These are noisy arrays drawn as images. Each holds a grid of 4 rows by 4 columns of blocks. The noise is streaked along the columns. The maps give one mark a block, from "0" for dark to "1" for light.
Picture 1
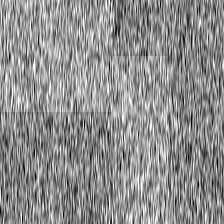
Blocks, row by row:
1 1 0 0
1 1 1 0
0 0 1 0
0 0 1 0
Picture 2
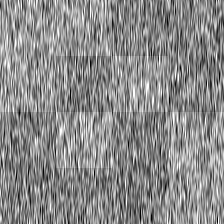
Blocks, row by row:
1 1 0 0
1 0 1 0
0 1 0 1
0 0 0 1
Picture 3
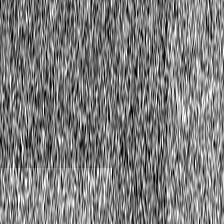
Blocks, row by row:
0 0 0 1
0 0 0 1
0 0 0 1
1 1 0 1
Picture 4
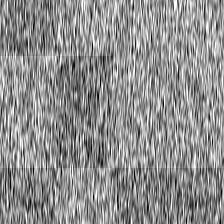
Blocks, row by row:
0 1 1 1
1 0 1 1
1 0 1 1
0 1 0 0
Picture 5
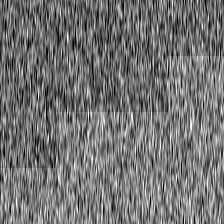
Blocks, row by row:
0 0 0 0
0 0 0 1
0 1 1 1
1 1 1 1
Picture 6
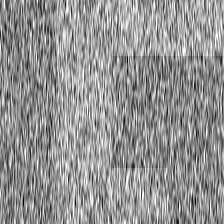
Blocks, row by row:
0 1 1 1
0 1 0 0
0 1 0 0
0 1 1 0
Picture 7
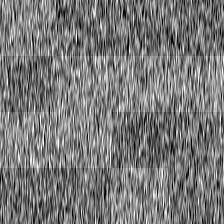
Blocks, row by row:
1 0 0 0
0 1 1 1
1 1 0 0
0 0 1 0
